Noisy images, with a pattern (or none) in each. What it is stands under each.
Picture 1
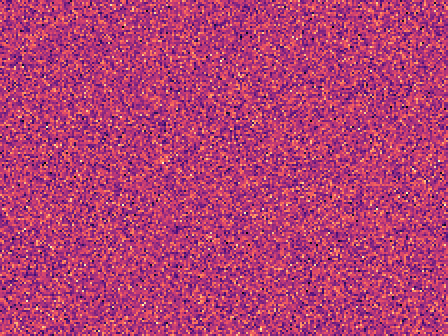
only noise
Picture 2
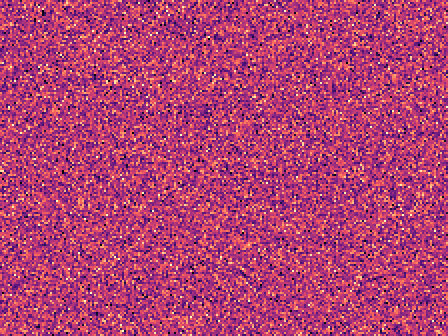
only noise
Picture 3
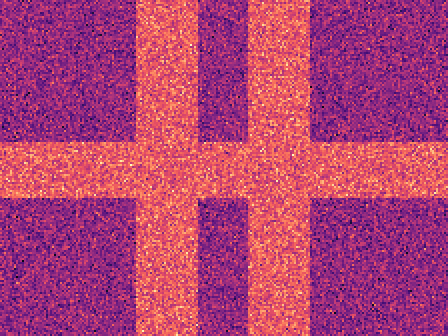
bands of rows crossing bands of columns
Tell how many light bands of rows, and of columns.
1 and 2
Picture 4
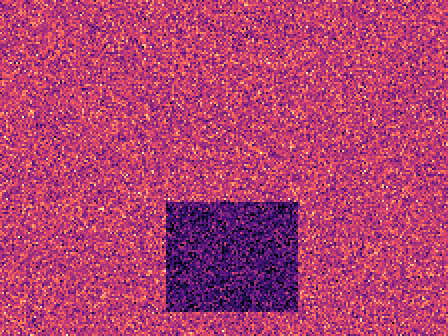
one block
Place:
bottom middle
